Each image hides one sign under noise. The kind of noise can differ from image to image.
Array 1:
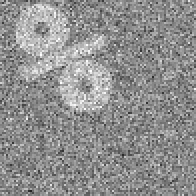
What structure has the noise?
independent entries
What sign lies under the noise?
percent sign
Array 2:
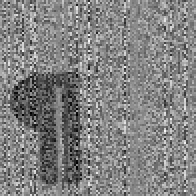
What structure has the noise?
columns of uneven size
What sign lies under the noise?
pilcrow
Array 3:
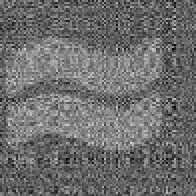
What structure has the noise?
low rank plus noise
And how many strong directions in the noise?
two
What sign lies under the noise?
approximately sign
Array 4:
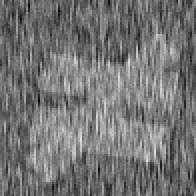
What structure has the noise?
streaked along the columns
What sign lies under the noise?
not-equal sign
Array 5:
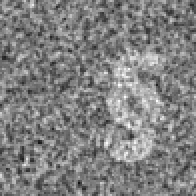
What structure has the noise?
blotchy
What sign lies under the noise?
section sign
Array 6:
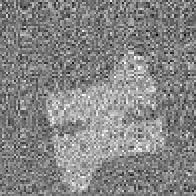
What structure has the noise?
low rank plus noise
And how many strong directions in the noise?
three or four
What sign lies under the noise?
not-equal sign
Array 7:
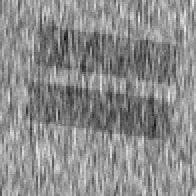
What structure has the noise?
streaked along the columns
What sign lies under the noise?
equals sign
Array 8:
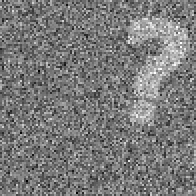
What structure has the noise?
independent entries
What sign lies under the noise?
question mark
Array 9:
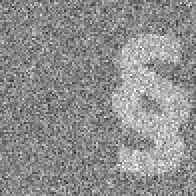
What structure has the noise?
independent entries
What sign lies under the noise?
section sign
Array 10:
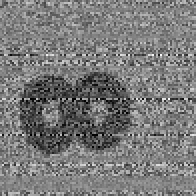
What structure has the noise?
rows of uneven size
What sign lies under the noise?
infinity sign
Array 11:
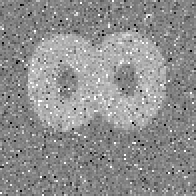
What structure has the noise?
heavy tails
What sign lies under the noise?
infinity sign
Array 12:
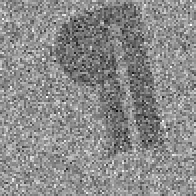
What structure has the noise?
independent entries
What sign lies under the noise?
pilcrow
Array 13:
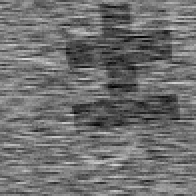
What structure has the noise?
streaked along the rows
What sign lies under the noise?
plus-minus sign
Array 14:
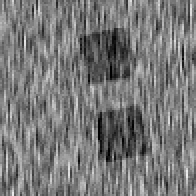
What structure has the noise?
streaked along the columns
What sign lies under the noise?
colon
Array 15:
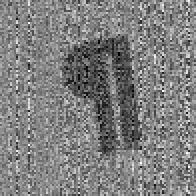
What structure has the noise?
columns of uneven size
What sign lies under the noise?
pilcrow
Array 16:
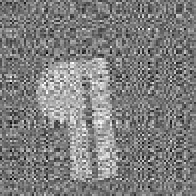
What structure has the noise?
low rank plus noise
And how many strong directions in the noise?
two
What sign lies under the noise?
pilcrow
